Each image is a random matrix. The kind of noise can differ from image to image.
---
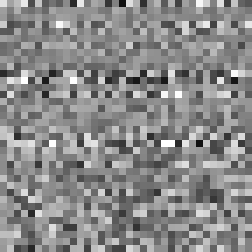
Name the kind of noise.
rows of uneven size
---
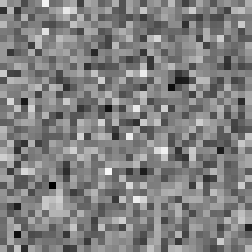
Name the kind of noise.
independent entries
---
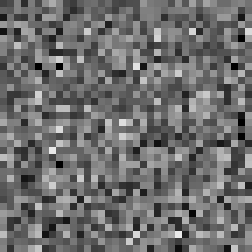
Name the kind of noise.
low rank plus noise
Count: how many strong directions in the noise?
five to eight
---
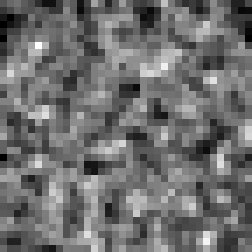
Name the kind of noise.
blotchy
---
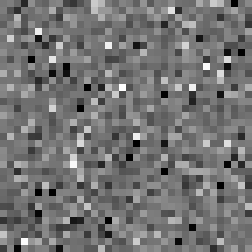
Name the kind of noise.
heavy tails
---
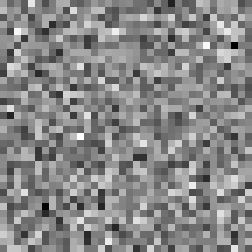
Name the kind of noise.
low rank plus noise
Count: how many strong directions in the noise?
five to eight
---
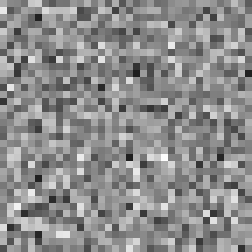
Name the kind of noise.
low rank plus noise
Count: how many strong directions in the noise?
five to eight
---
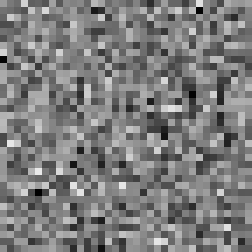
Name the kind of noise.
low rank plus noise
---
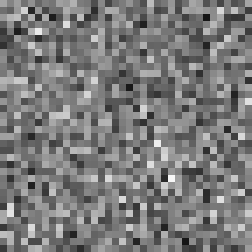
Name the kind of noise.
independent entries
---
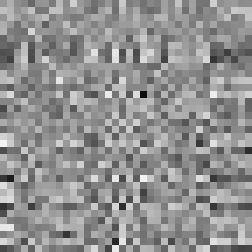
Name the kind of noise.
low rank plus noise
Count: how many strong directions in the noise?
one
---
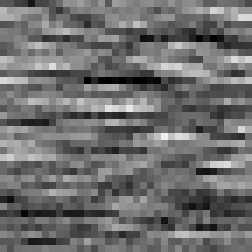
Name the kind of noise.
streaked along the rows
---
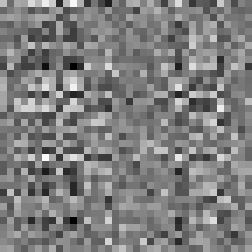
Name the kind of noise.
low rank plus noise
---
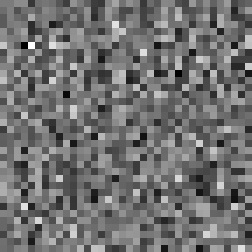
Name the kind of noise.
low rank plus noise
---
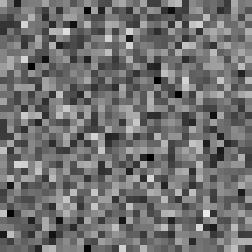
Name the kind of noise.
independent entries
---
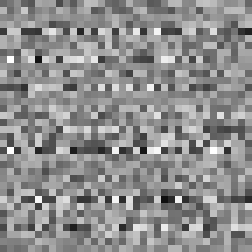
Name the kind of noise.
rows of uneven size
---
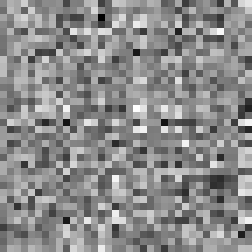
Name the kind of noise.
low rank plus noise
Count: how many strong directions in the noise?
two
